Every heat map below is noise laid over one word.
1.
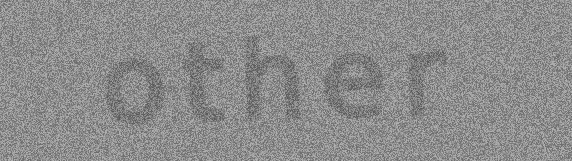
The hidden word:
other
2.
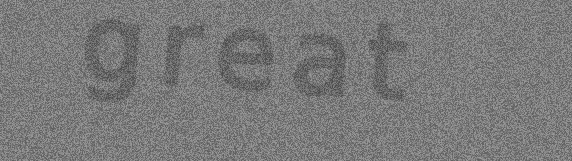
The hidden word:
great
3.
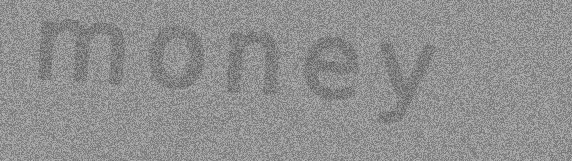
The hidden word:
money
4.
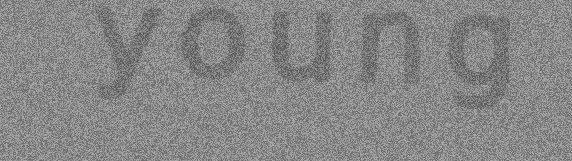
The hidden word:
young
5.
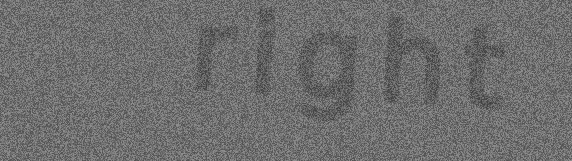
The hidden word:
right
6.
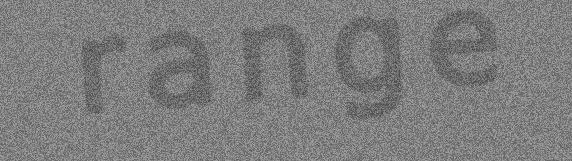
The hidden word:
range
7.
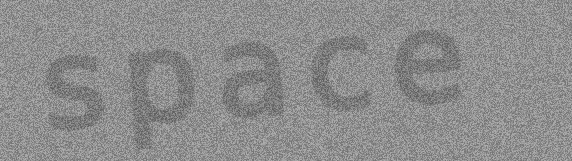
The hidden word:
space
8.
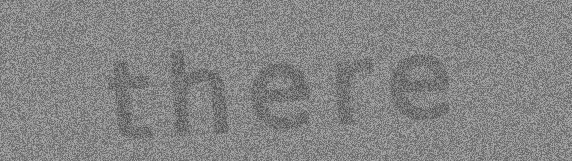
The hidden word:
there
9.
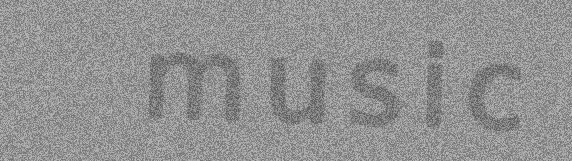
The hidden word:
music
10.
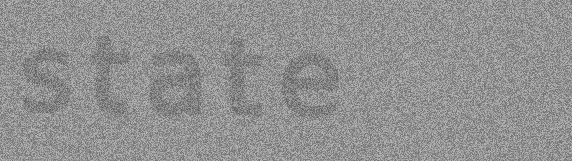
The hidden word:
state
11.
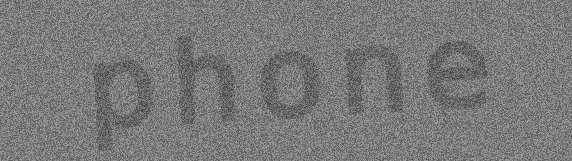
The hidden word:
phone
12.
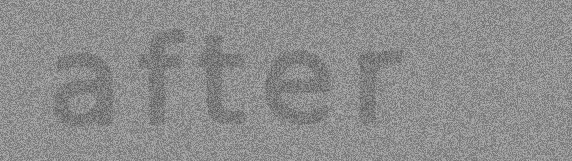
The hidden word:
after
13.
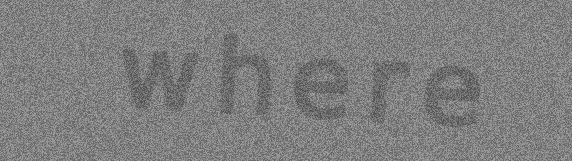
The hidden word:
where
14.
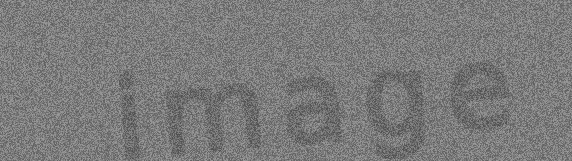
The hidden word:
image
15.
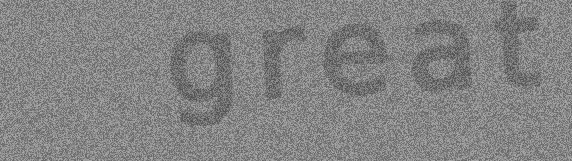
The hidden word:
great
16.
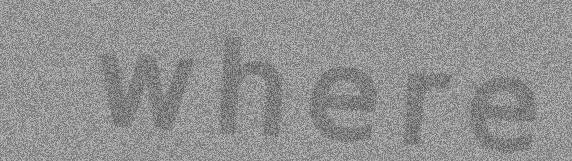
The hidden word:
where
